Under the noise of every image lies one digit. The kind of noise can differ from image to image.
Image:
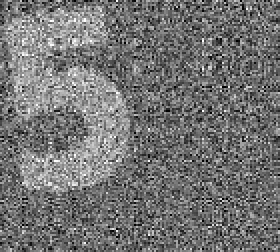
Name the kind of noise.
low rank plus noise
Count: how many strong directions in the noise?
two
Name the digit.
5
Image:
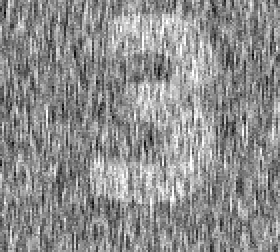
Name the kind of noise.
streaked along the columns
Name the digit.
3
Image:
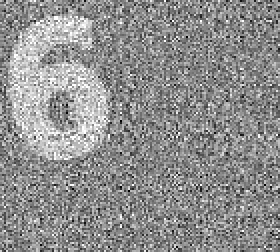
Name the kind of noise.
low rank plus noise
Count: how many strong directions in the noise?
three or four
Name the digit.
6
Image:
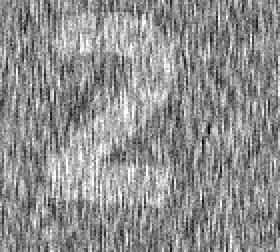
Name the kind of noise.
streaked along the columns
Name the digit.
2
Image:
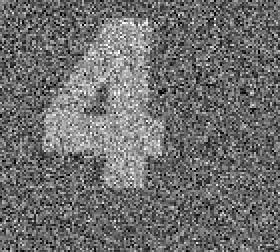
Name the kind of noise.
low rank plus noise
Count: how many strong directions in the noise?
five to eight
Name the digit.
4
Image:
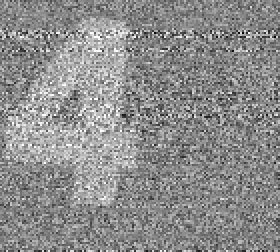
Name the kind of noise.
rows of uneven size
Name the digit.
4
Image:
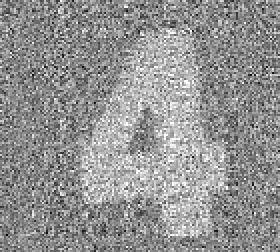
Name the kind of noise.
low rank plus noise
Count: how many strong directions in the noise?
five to eight
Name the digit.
4
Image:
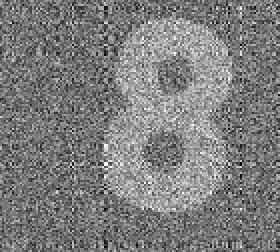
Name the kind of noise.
low rank plus noise
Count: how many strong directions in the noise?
one
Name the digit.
8
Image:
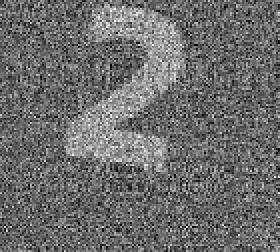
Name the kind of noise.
low rank plus noise
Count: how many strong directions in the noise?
one
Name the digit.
2
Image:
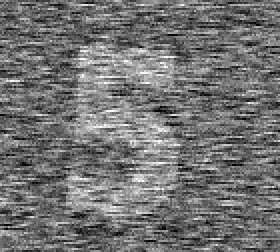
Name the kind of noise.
streaked along the rows
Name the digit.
5
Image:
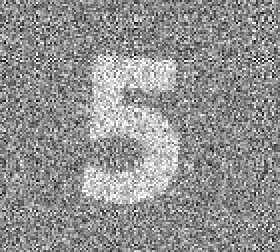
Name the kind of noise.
low rank plus noise
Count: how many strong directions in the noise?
one
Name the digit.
5
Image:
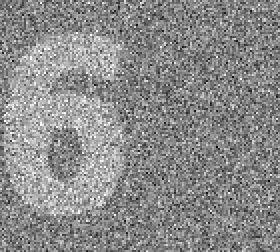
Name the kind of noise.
independent entries
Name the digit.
6
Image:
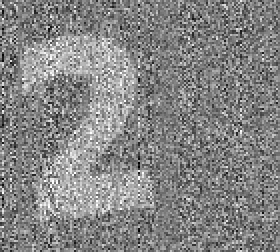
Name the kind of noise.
columns of uneven size
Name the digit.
2
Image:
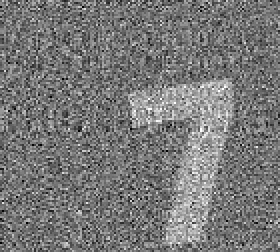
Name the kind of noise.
low rank plus noise
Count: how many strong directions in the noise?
two
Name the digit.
7
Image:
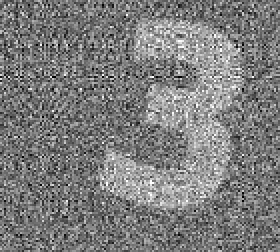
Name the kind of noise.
low rank plus noise
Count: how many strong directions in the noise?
two
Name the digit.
3
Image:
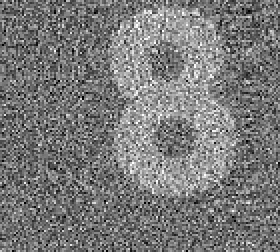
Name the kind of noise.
low rank plus noise
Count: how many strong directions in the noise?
three or four
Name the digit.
8
